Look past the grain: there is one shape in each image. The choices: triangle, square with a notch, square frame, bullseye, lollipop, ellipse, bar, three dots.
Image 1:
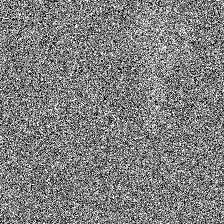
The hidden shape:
lollipop
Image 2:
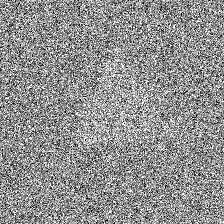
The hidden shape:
triangle
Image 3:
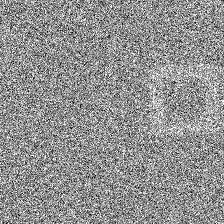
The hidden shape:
square frame
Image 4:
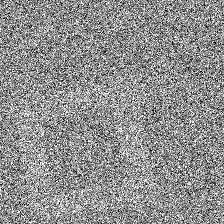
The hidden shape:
square frame
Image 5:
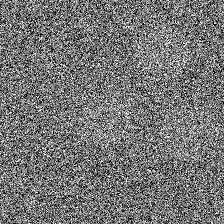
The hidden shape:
three dots
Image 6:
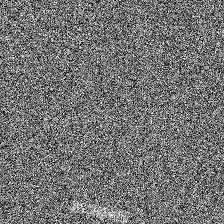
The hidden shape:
bar
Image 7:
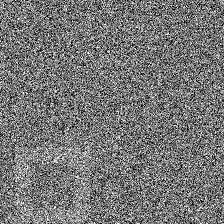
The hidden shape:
square frame
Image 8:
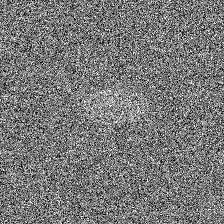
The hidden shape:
ellipse
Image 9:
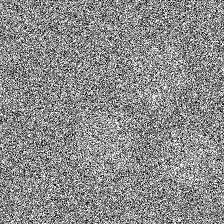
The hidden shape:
three dots
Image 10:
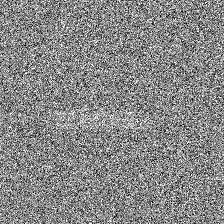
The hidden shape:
bar
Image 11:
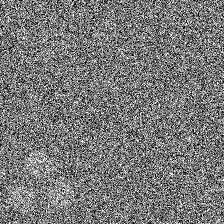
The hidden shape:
three dots
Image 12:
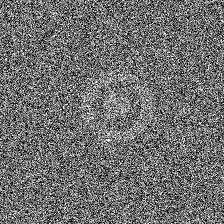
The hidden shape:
bullseye
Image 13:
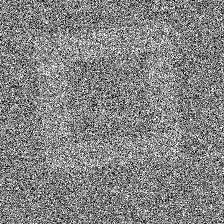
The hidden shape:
square frame
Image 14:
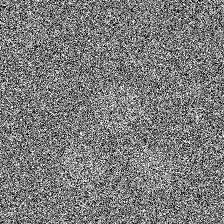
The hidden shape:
three dots
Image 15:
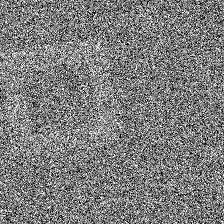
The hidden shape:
square frame
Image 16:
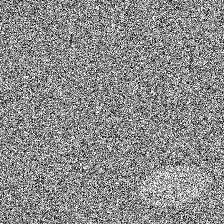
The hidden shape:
ellipse
